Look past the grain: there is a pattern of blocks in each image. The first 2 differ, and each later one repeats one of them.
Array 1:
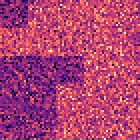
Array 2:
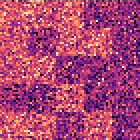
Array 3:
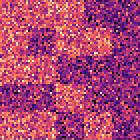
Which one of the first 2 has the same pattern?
2
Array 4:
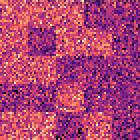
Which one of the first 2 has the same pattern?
2
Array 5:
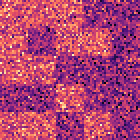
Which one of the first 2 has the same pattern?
2
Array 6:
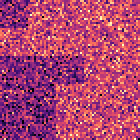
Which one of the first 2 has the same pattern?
1
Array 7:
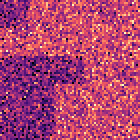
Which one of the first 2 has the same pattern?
1
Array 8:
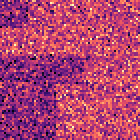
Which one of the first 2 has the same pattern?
1
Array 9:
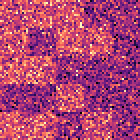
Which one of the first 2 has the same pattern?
2
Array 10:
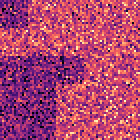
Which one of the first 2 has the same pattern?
1
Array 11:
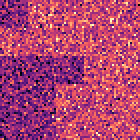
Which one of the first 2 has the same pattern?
1
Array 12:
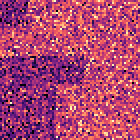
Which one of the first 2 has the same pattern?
1
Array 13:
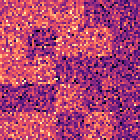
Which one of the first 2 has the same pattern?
2
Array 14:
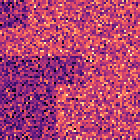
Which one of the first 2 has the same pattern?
1
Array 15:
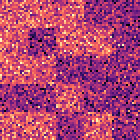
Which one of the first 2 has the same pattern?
2
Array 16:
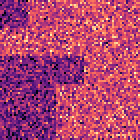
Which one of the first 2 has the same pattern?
1
